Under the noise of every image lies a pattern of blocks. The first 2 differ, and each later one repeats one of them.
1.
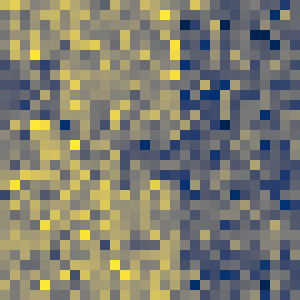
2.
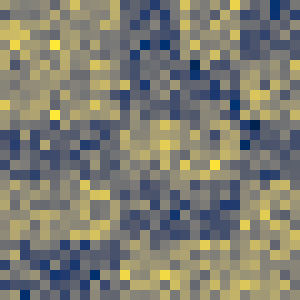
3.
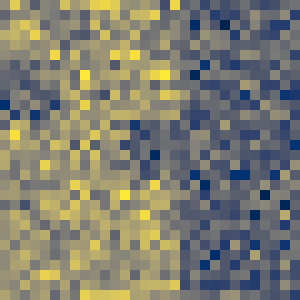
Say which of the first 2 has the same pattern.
1
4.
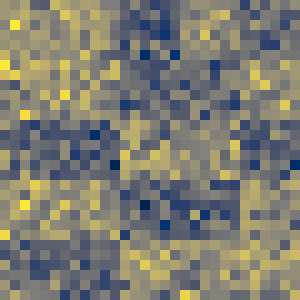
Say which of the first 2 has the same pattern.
2
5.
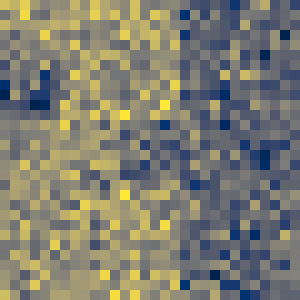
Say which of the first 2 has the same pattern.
1
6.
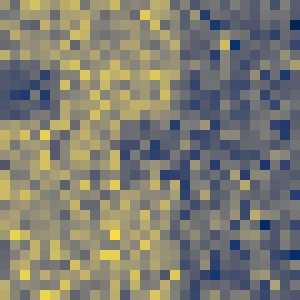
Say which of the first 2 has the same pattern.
1
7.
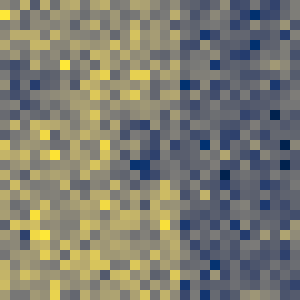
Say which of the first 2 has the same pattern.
1
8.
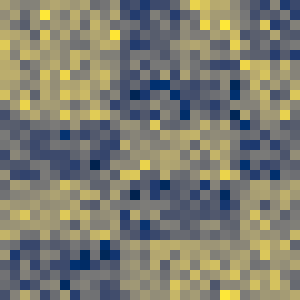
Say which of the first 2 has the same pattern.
2
